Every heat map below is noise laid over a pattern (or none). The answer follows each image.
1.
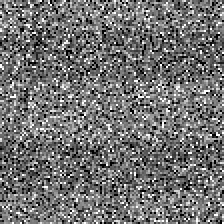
horizontal stripes
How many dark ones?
2
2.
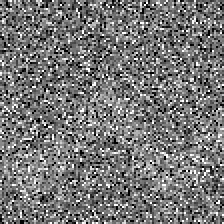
a wavy band
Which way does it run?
left to right
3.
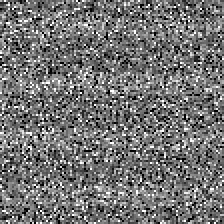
horizontal stripes
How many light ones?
4
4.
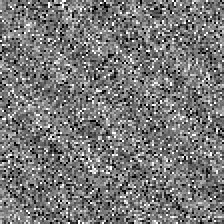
diagonal stripes
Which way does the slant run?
top left to bottom right
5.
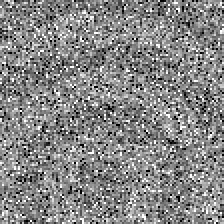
rings round one point
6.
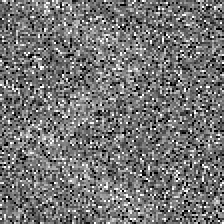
a wavy band
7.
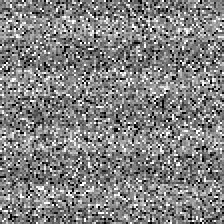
horizontal stripes
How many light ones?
4
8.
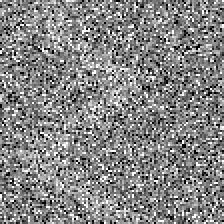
a wavy band
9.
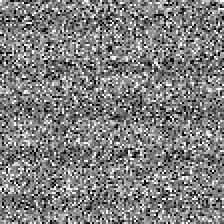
horizontal stripes
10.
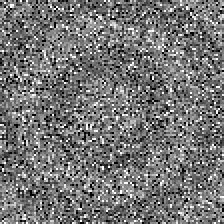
rings round one point
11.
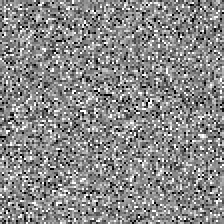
only noise
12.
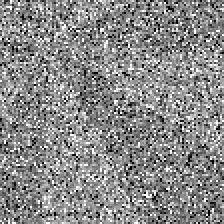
spokes from one point
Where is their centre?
top left
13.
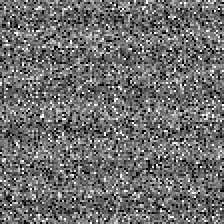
horizontal stripes
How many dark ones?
6
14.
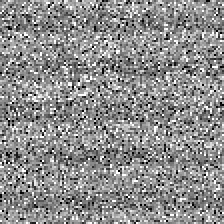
horizontal stripes
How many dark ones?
5
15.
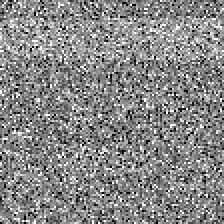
one horizontal stripe
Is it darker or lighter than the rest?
lighter
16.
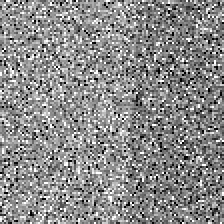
a sharp edge
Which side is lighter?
left
